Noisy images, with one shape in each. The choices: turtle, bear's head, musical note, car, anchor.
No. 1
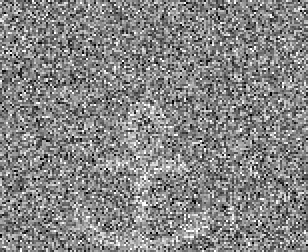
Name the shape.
anchor
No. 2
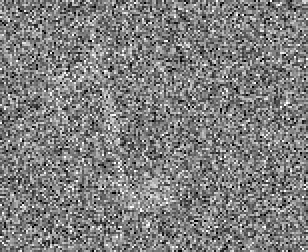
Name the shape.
musical note
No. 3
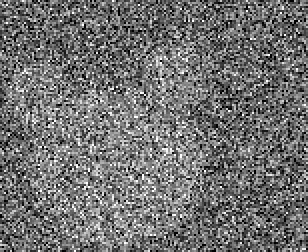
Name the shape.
bear's head
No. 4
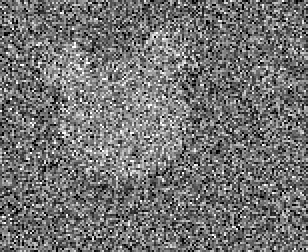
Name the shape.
bear's head
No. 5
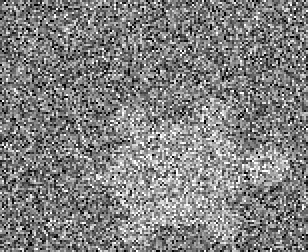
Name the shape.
turtle
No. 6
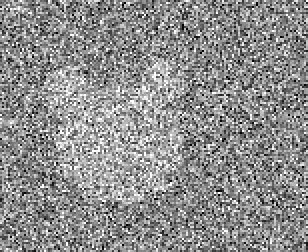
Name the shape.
bear's head
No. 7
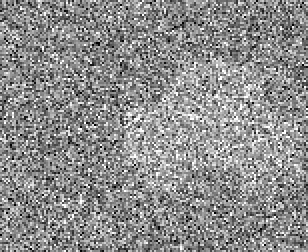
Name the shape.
car
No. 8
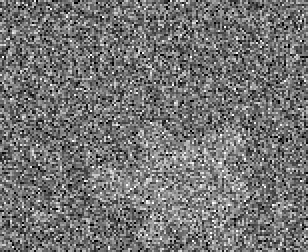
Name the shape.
turtle
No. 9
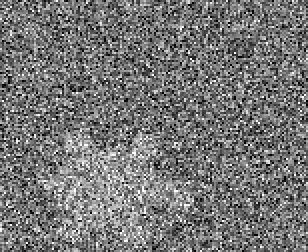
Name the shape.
turtle
